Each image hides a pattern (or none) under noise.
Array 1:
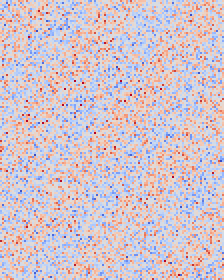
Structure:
diagonal stripes
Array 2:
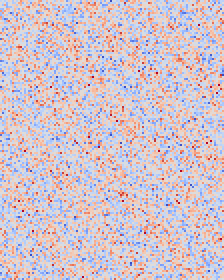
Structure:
diagonal stripes
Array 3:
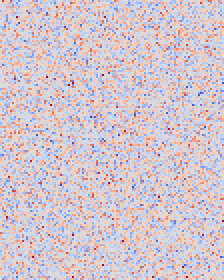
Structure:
only noise
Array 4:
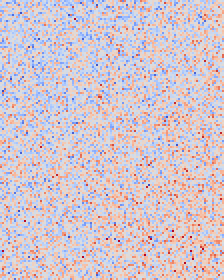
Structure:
a smooth slope
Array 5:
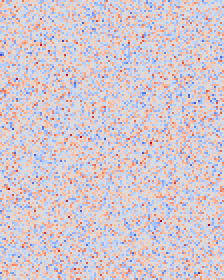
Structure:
only noise
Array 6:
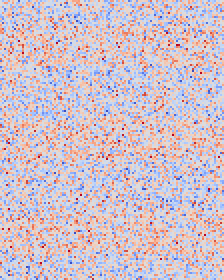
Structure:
horizontal stripes
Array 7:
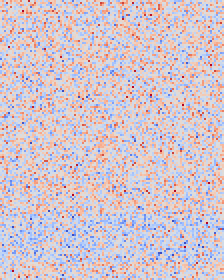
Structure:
one horizontal stripe
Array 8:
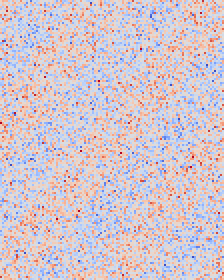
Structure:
diagonal stripes
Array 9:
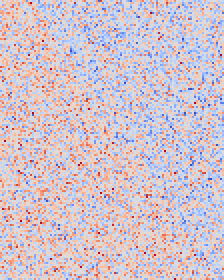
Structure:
a sharp edge
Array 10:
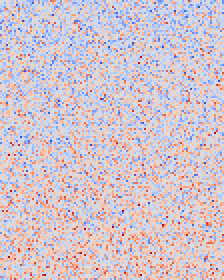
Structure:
a smooth slope
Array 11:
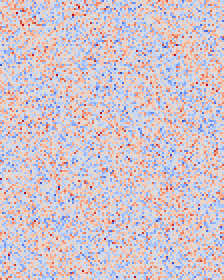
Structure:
diagonal stripes
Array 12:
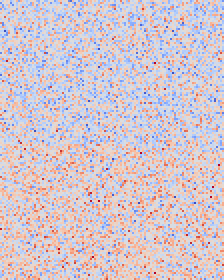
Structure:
a sharp edge
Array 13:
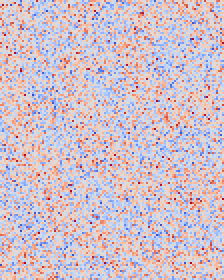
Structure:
rings round one point
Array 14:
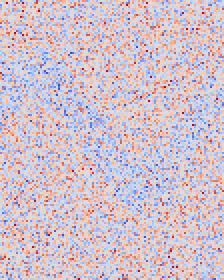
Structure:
a wavy band
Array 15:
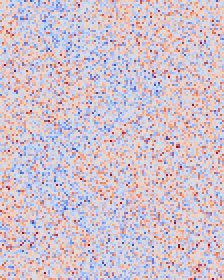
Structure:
a wavy band
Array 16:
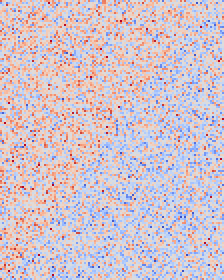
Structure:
a sharp edge
